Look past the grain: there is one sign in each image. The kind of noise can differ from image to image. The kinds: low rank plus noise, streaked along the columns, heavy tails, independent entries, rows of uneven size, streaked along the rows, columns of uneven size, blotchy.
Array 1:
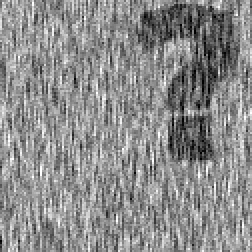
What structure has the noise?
streaked along the columns
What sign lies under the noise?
question mark
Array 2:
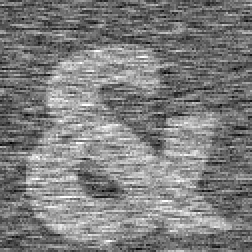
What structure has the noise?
streaked along the rows
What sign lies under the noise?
ampersand
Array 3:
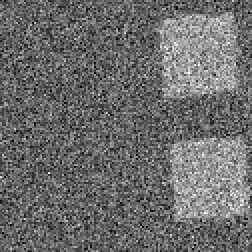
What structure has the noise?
independent entries
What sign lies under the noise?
colon
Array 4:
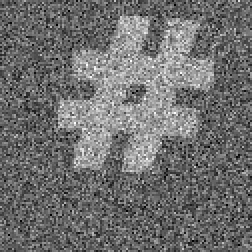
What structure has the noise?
independent entries
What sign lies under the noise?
hash sign
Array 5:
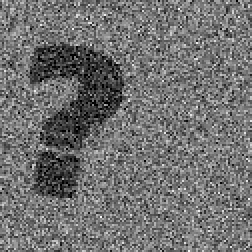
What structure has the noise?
independent entries
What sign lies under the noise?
question mark
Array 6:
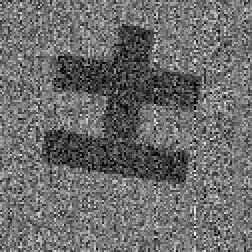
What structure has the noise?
columns of uneven size
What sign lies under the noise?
plus-minus sign
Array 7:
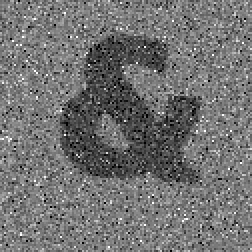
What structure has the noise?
heavy tails
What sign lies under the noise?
ampersand
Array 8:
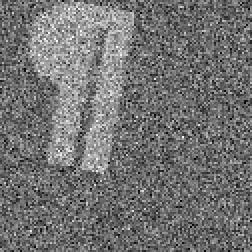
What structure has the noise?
independent entries
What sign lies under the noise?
pilcrow
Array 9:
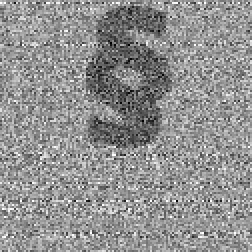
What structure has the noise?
rows of uneven size
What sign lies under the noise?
section sign
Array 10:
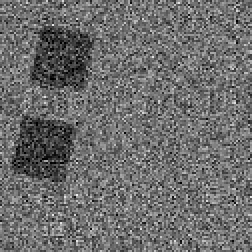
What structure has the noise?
low rank plus noise
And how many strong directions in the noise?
two
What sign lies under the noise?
colon
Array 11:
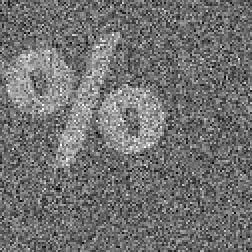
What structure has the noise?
independent entries
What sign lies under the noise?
percent sign
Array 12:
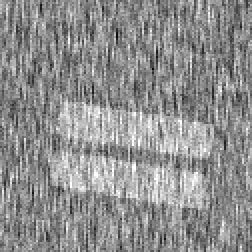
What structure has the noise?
streaked along the columns
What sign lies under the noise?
equals sign
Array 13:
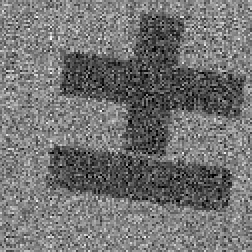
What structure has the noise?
low rank plus noise
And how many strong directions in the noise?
three or four
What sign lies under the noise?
plus-minus sign
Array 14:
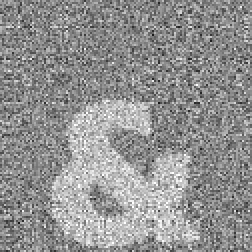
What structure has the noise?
low rank plus noise
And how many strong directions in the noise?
two
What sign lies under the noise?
ampersand
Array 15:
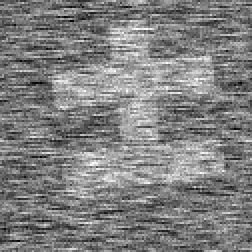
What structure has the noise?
streaked along the rows
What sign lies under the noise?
plus-minus sign
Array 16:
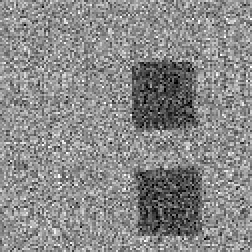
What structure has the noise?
low rank plus noise
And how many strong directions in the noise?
two
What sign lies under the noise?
colon
